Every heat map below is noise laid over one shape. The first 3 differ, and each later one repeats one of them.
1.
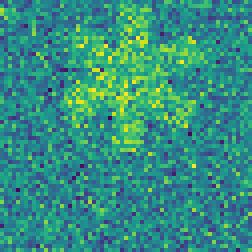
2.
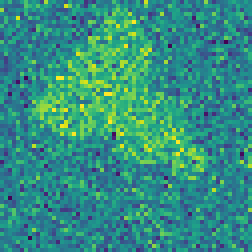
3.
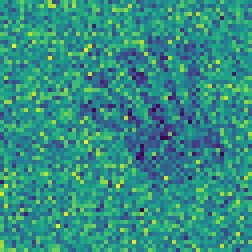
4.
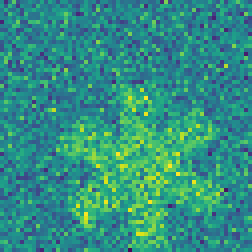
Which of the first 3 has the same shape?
1
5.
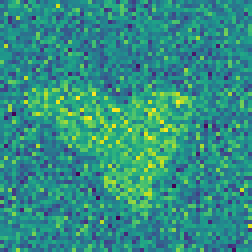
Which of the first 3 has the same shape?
2
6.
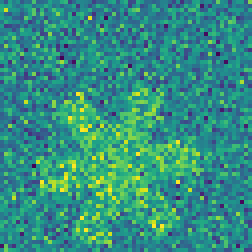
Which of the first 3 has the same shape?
1
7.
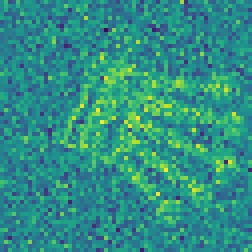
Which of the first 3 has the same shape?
3
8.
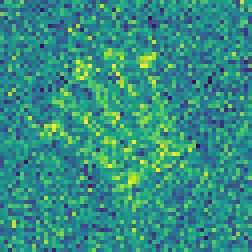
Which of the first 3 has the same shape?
3
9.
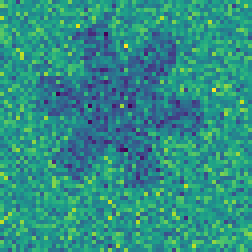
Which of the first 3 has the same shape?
1
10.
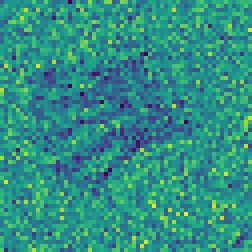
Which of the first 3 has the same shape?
3
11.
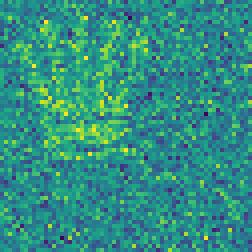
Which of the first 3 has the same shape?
3
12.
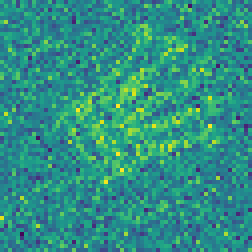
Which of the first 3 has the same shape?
3
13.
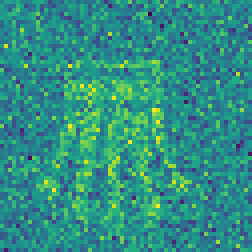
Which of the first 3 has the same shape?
3
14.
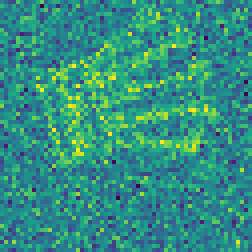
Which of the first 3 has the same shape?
3
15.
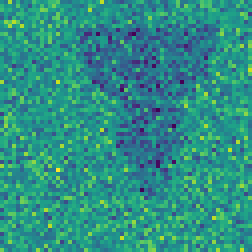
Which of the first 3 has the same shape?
2
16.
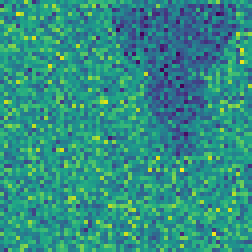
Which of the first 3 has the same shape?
2
